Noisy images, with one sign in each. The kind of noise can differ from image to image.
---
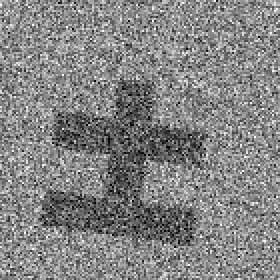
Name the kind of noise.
independent entries
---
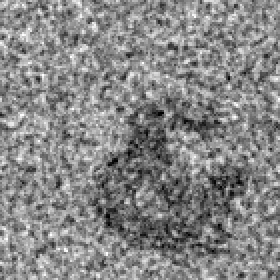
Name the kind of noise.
blotchy
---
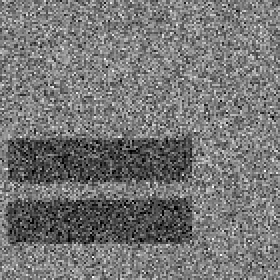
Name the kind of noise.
independent entries
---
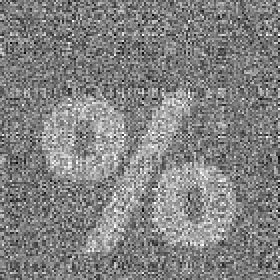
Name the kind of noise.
low rank plus noise
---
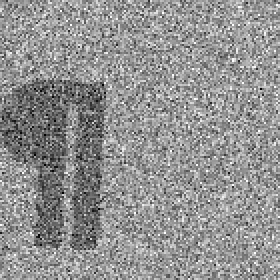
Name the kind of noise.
independent entries
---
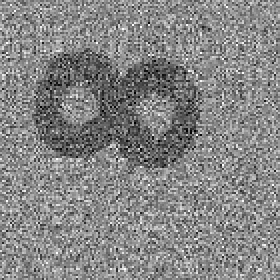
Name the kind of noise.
low rank plus noise
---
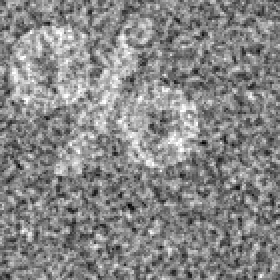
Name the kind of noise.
blotchy
